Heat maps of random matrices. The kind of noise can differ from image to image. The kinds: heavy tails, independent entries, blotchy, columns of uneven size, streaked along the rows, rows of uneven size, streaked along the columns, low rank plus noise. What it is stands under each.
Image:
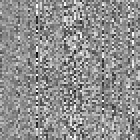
columns of uneven size
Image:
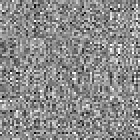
low rank plus noise
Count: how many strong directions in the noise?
three or four
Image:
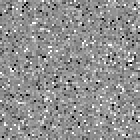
heavy tails
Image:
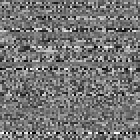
rows of uneven size
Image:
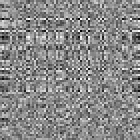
low rank plus noise
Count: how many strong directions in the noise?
one
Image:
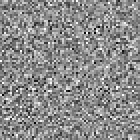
low rank plus noise
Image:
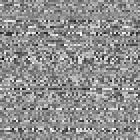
rows of uneven size
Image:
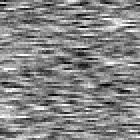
streaked along the rows
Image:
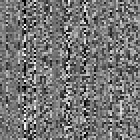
columns of uneven size
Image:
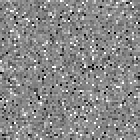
heavy tails
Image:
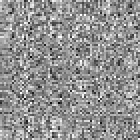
low rank plus noise
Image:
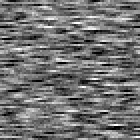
streaked along the rows
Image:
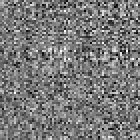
low rank plus noise
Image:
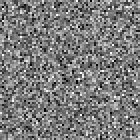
independent entries
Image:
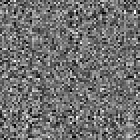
low rank plus noise
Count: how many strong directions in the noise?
five to eight
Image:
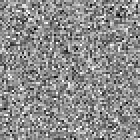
independent entries
